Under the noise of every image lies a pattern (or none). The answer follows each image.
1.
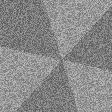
spokes from one point
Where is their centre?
centre
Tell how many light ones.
3
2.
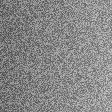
a smooth slope
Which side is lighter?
right
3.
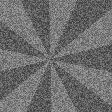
spokes from one point
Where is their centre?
centre
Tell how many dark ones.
7
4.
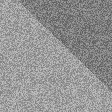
a sharp edge
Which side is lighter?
bottom left
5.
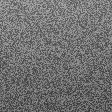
a smooth slope
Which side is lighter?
top
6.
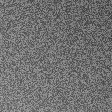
a smooth slope
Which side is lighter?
bottom left
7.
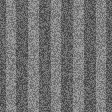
vertical stripes
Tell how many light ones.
5
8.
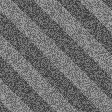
diagonal stripes
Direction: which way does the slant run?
top left to bottom right
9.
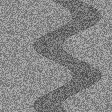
a wavy band
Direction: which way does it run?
top to bottom
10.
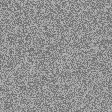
only noise
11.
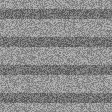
horizontal stripes
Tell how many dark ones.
4
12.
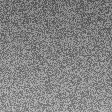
a smooth slope
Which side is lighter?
bottom
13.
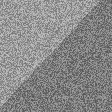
a sharp edge
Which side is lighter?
top left
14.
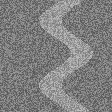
a wavy band
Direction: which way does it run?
top to bottom
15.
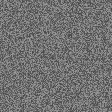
only noise
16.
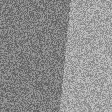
a sharp edge
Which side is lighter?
right
